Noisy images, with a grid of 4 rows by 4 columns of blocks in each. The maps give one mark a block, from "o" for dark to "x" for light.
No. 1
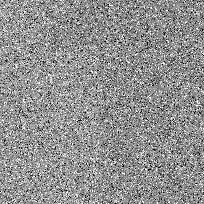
x o o o
x x o o
x x o o
x x o o
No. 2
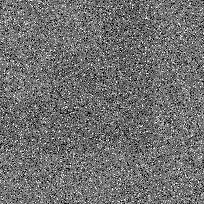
x x o x
x o o x
o o o x
x x x x
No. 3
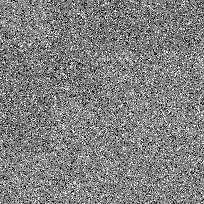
x o o o
o o x x
o x x x
x x x x
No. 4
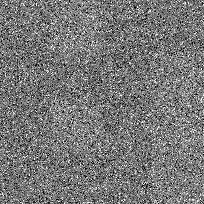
o x o o
o o o x
o x o x
o o o x
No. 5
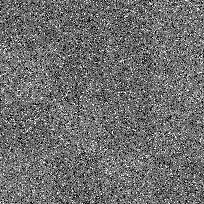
o o o x
x o o x
o x o x
x o x o
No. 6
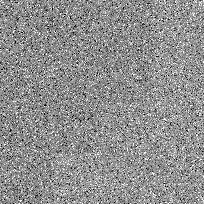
o o o x
o o o x
o o x x
o x x x
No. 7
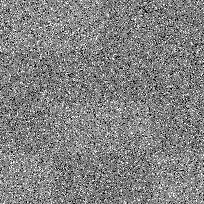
x x o o
o o o o
o x x o
x o o x
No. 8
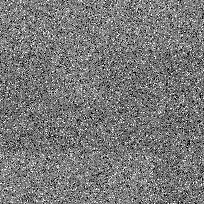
x x x x
o x o o
o o o o
x x x o
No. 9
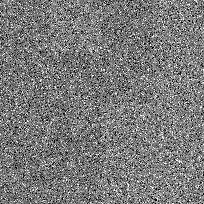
o x o x
o o o x
o o x x
o o x x
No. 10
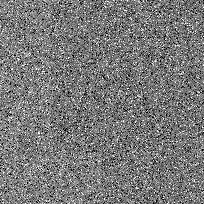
x o o o
x o o o
x o o o
x x o o
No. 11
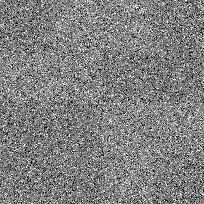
o x x o
x x o o
o o x x
o o x o
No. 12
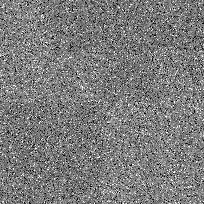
x o o o
x x o x
o o x x
o o x x
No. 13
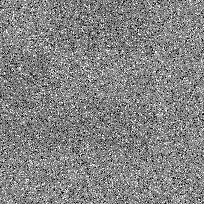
x o o x
o x x x
o o o x
x x x x
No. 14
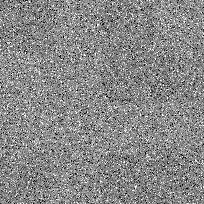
o x o x
x x o o
x x x x
o x o o
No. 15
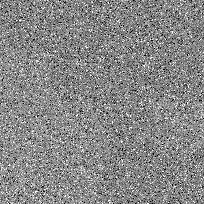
o o o o
x o o o
x x o x
x x o o
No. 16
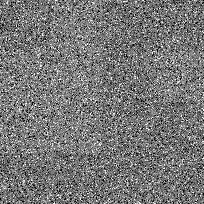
o x o o
x x o x
x x o o
o o o o
